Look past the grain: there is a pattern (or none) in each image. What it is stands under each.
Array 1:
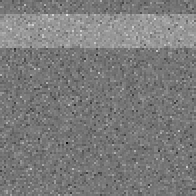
one horizontal stripe
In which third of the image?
top
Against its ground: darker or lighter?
lighter
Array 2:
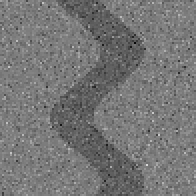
a wavy band
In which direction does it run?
top to bottom
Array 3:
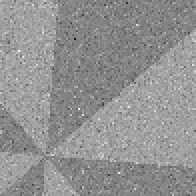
spokes from one point
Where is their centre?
bottom left
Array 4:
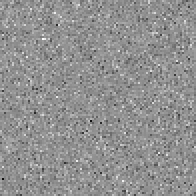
only noise
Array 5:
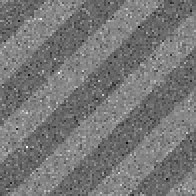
diagonal stripes
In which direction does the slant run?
bottom left to top right
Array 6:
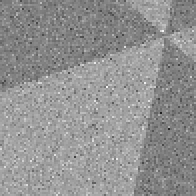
spokes from one point
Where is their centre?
top right
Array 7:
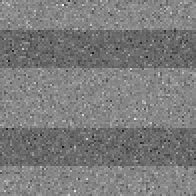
horizontal stripes
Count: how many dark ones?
2
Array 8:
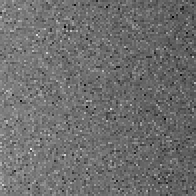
a smooth slope
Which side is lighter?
left
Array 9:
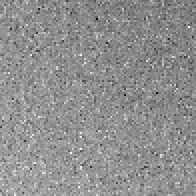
a smooth slope
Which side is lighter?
bottom left
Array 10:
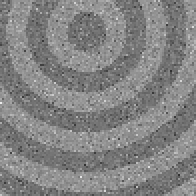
rings round one point
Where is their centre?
top middle
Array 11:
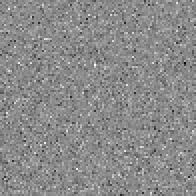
only noise
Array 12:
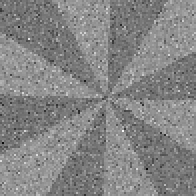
spokes from one point
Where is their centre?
centre
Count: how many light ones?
6
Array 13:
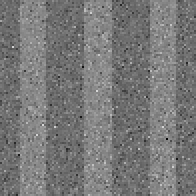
vertical stripes
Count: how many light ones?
3
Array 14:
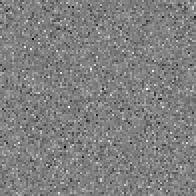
only noise
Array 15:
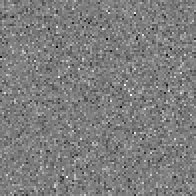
only noise
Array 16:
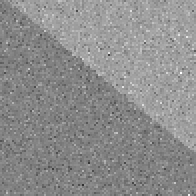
a sharp edge
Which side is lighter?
top right
